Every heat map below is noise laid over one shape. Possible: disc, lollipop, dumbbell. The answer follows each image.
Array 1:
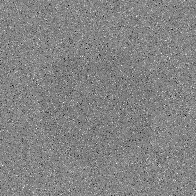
disc
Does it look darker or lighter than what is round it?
darker
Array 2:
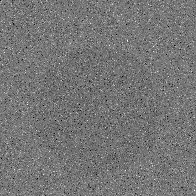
disc
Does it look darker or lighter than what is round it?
darker
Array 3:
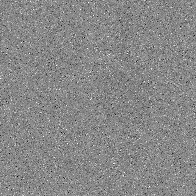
lollipop
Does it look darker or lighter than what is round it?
darker
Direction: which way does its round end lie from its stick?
down
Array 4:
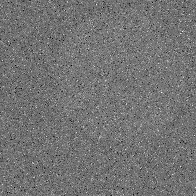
disc
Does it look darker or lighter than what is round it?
lighter
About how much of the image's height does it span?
two thirds
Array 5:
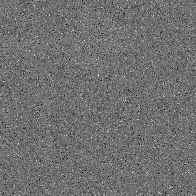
lollipop
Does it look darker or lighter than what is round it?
lighter
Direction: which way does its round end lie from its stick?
right
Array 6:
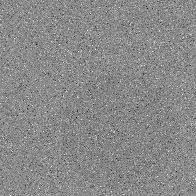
disc
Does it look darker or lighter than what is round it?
darker
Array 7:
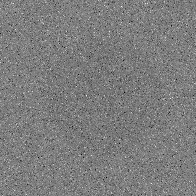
disc
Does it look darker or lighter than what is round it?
darker
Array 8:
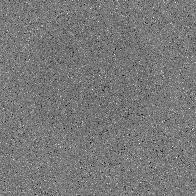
disc
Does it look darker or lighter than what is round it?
darker
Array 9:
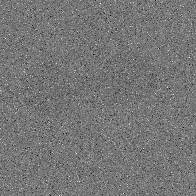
dumbbell
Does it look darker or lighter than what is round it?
darker
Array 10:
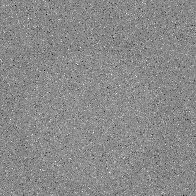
disc
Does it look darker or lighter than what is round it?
lighter
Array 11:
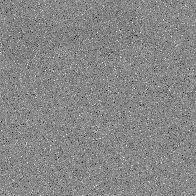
dumbbell
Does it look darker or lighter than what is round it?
darker
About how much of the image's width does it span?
two thirds
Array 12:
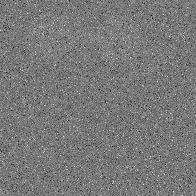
dumbbell
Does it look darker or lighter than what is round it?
lighter
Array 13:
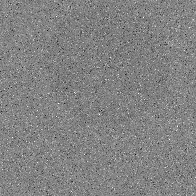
disc
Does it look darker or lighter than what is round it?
darker
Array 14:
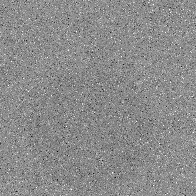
disc
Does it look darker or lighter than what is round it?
darker
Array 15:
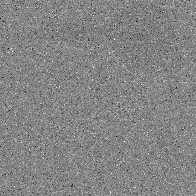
lollipop
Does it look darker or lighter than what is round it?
darker
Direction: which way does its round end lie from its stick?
right
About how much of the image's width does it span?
two thirds
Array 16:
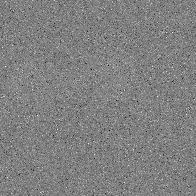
dumbbell
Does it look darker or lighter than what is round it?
lighter
